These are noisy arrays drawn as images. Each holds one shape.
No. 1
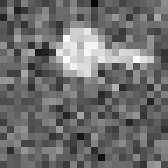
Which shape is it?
lollipop
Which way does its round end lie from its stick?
left
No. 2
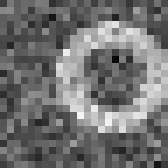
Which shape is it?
ring
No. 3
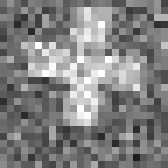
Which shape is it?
cross
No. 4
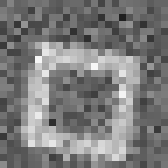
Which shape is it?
square frame
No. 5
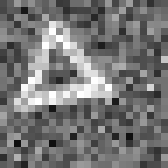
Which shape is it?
triangle frame
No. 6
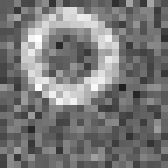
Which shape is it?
ring
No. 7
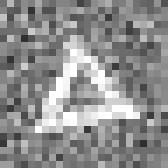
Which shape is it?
triangle frame
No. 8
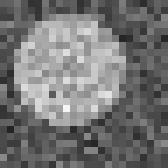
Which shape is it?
disc
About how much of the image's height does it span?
two thirds
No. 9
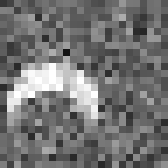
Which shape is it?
crescent
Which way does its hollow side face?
down
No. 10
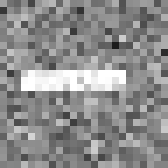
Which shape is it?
bar
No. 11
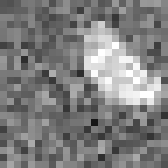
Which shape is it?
half disc
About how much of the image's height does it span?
half
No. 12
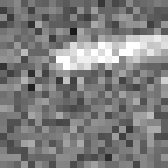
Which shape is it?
bar
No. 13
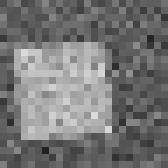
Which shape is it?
square
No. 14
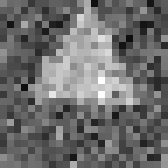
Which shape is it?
triangle
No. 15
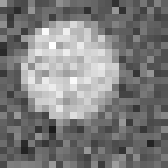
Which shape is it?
disc
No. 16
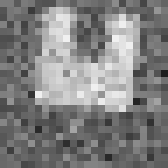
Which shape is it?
square with a notch
